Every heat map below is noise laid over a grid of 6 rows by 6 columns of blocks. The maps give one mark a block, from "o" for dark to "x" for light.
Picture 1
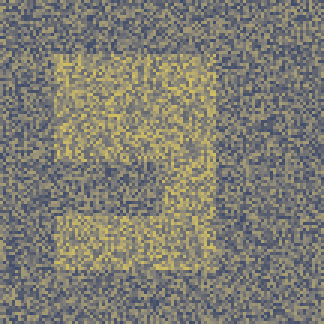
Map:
oooooo
oxxxoo
oxxxoo
oooxoo
oxxxoo
oooooo
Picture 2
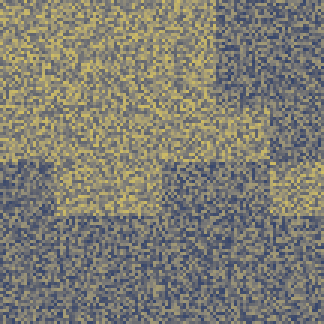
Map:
xxxxoo
xxxxoo
xxxxxo
oxxoox
oooooo
oooooo
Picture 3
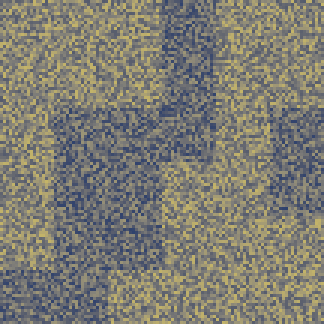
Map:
xxxoxx
xxxoxx
xoooxo
xooxxo
xooxxx
ooxxxx
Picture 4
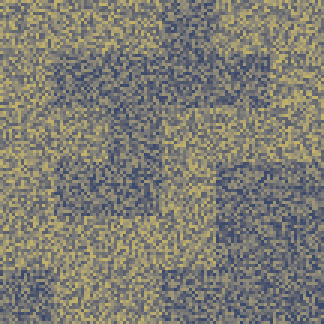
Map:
xxxoxx
xoooox
xxoxxx
xooxoo
xxxxoo
oxxooo
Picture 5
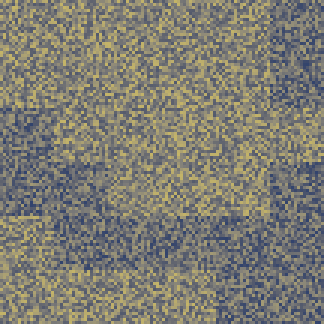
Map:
xxxxxo
xxxxxo
oxxxxx
ooxxxo
xooooo
xxxxoo
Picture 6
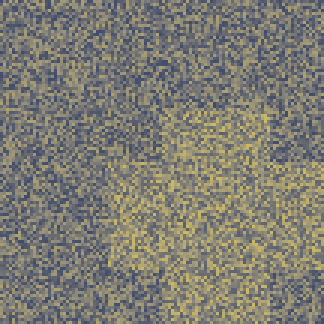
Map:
oooooo
oooooo
oooxxo
ooxxxx
ooxxxx
oooxxo
